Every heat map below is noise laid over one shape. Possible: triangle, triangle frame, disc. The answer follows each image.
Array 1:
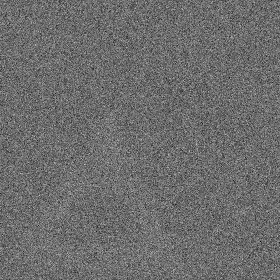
triangle frame
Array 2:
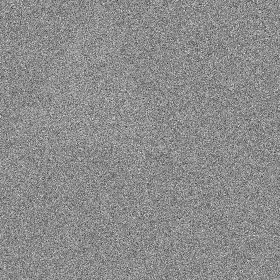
triangle
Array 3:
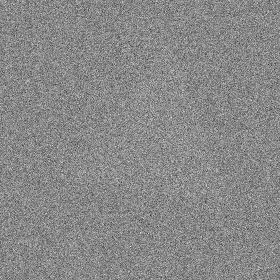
triangle
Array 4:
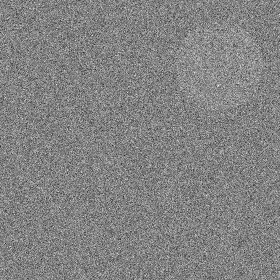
disc
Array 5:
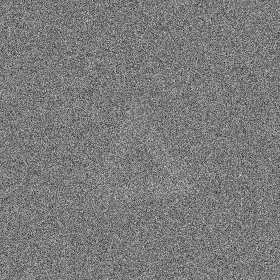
triangle frame
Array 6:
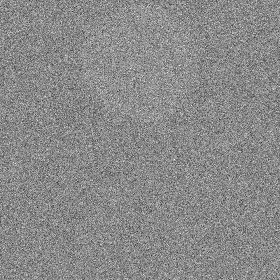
disc
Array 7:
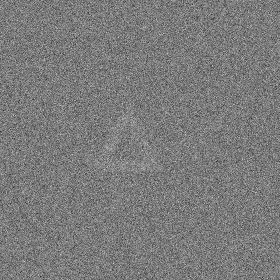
triangle frame
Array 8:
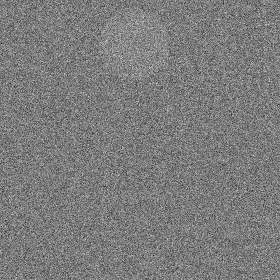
disc
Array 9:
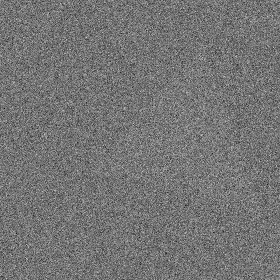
triangle
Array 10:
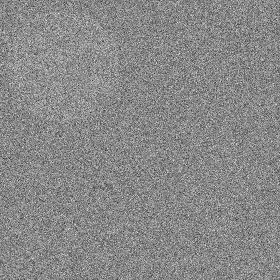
disc
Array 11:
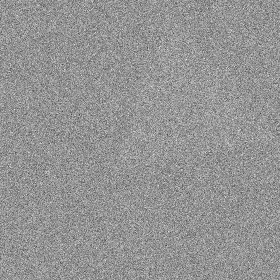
triangle
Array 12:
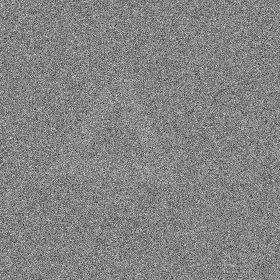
triangle frame
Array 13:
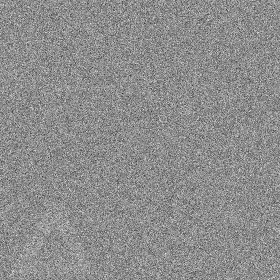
triangle frame
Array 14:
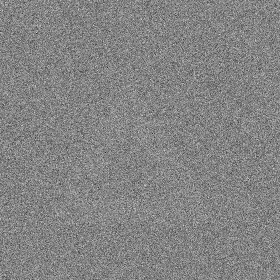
triangle frame
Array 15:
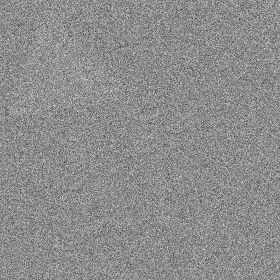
triangle
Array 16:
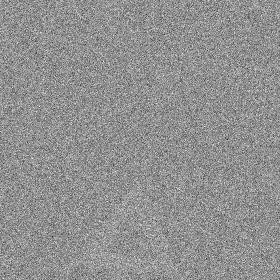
triangle frame
